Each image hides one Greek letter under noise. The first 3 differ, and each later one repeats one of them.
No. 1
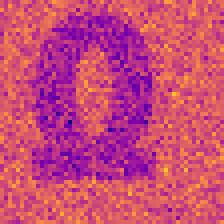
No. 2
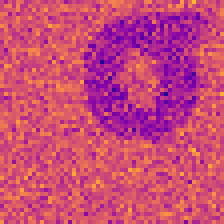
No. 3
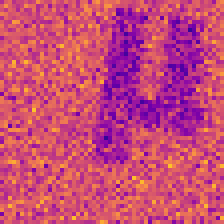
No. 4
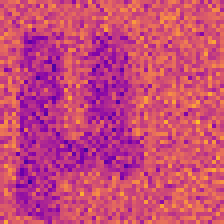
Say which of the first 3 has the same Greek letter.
3
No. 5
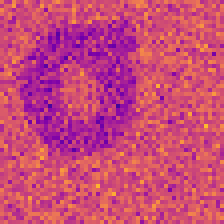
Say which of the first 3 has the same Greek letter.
2
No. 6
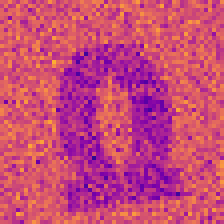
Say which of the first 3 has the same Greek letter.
1
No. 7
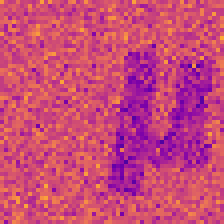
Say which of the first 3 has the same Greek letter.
3
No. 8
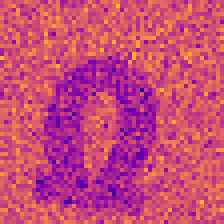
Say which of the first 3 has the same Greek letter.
1
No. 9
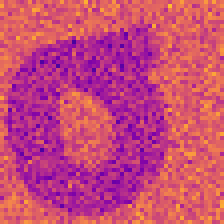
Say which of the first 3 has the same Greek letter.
2
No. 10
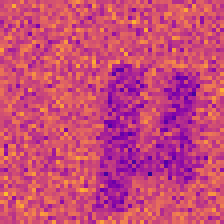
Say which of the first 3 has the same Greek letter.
3
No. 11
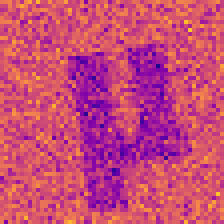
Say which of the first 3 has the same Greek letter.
3
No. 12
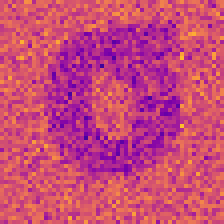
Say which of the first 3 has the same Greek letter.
2
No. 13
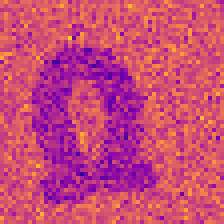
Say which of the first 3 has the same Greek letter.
1
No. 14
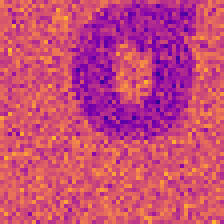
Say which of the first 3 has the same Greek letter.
2
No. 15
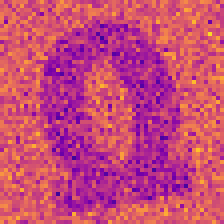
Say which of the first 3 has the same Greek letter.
1
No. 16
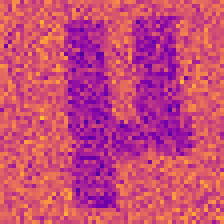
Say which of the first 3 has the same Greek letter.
3
